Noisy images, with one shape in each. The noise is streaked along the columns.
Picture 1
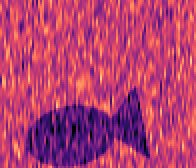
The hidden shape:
fish
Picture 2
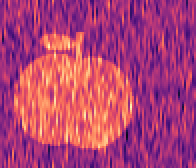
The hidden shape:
apple
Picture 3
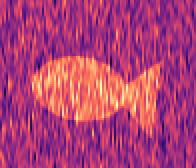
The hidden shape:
fish
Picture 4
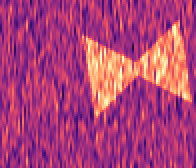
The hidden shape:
bow tie
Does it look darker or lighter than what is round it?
lighter
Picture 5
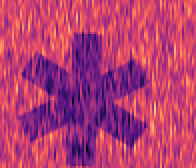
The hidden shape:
asterisk
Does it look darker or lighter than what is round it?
darker
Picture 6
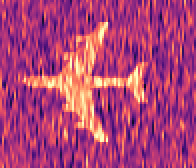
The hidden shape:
airplane
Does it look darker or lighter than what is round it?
lighter
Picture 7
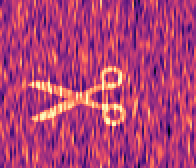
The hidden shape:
pair of scissors
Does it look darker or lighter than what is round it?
lighter
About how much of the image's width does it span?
half
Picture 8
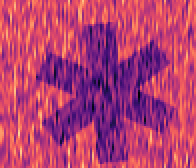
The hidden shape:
asterisk
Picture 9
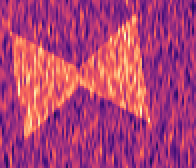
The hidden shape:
bow tie
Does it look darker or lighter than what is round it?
lighter
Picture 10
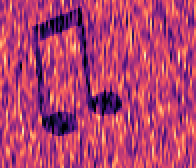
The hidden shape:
pair of musical notes
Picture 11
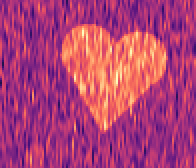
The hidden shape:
heart
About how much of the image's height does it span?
two thirds
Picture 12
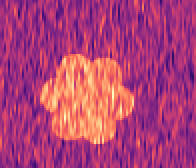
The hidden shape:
flower
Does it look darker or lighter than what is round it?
lighter
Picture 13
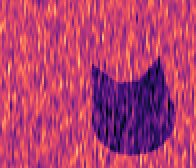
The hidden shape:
cat's head
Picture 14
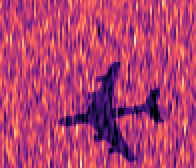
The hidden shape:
airplane
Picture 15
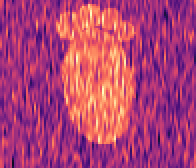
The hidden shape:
footprint
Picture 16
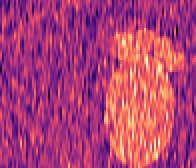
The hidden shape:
footprint
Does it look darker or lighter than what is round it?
lighter
